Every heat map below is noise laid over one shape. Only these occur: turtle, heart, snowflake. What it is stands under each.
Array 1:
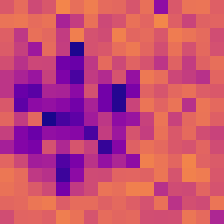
dark snowflake
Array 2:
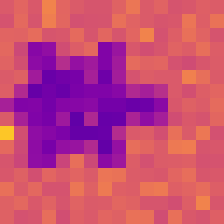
dark turtle
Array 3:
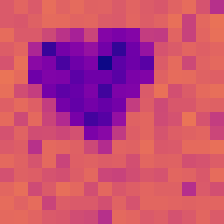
dark heart
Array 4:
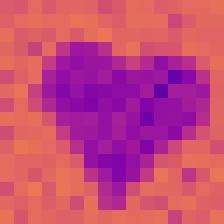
dark heart
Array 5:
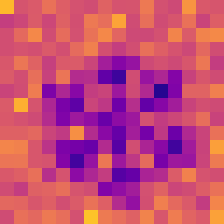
dark snowflake
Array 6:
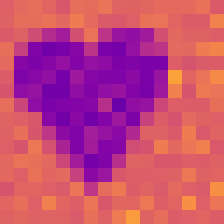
dark heart
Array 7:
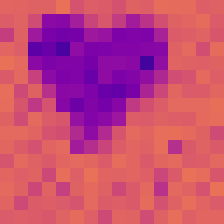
dark heart
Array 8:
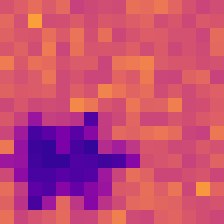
dark turtle
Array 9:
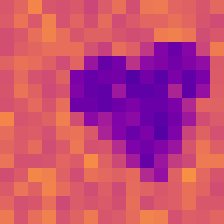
dark heart
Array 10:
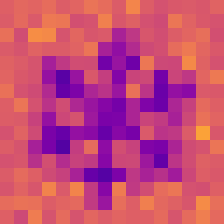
dark snowflake
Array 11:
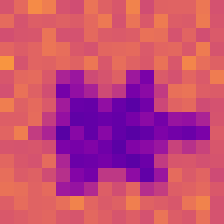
dark turtle
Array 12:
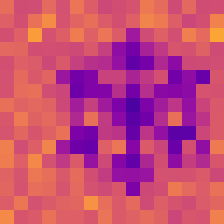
dark snowflake
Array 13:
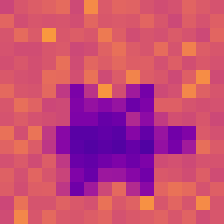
dark turtle
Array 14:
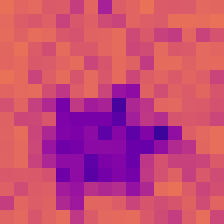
dark turtle
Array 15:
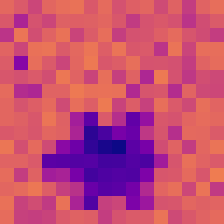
dark turtle
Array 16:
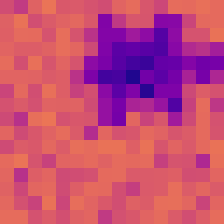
dark turtle
